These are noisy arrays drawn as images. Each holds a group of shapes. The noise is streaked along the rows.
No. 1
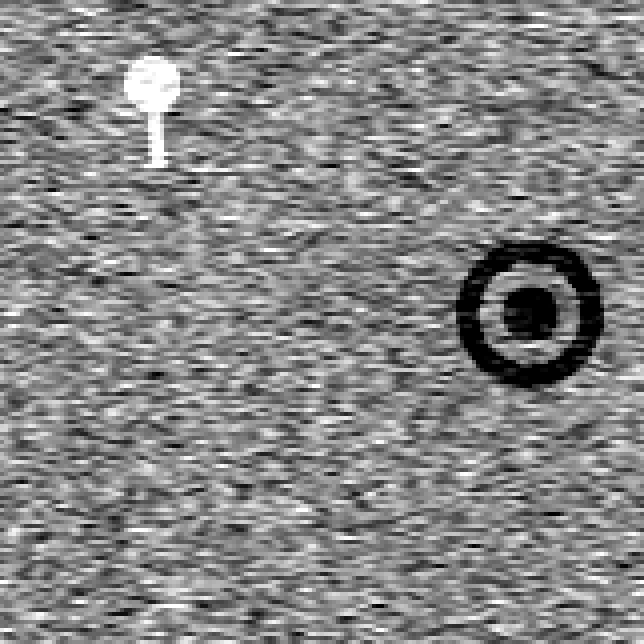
top left: light lollipop; middle right: dark bullseye
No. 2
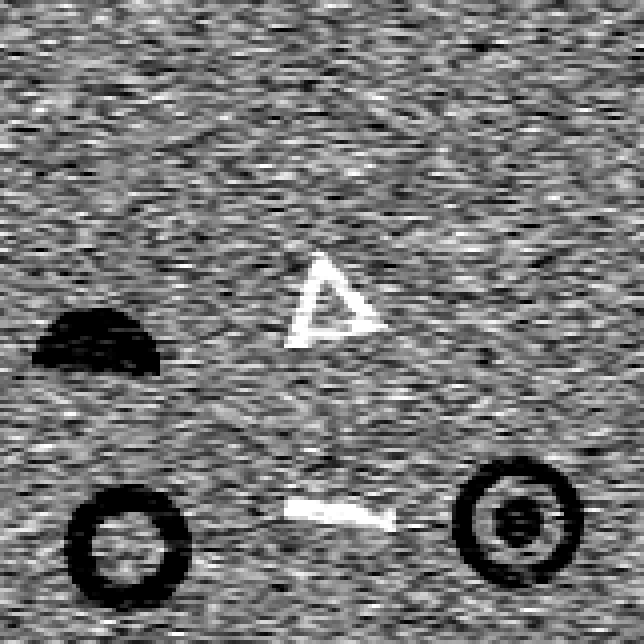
middle left: dark half disc; centre: light triangle frame; bottom left: dark ring; bottom middle: light bar; bottom right: dark bullseye
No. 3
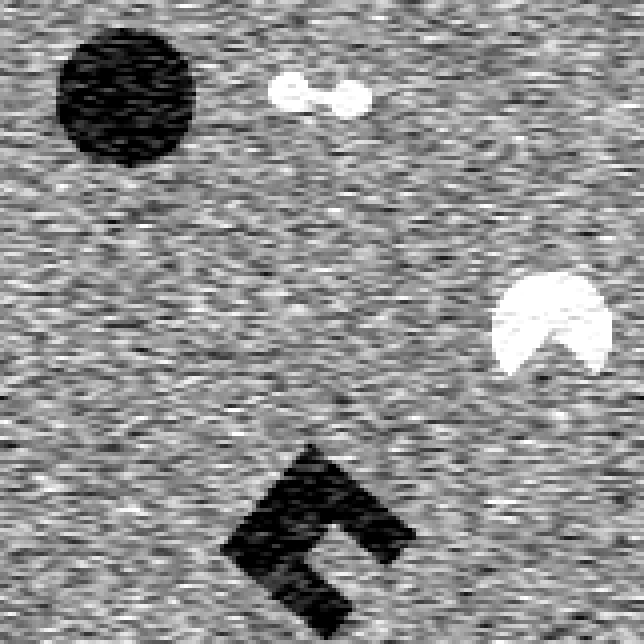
top left: dark disc; top middle: light dumbbell; middle right: light disc with a wedge cut out; bottom middle: dark square with a notch
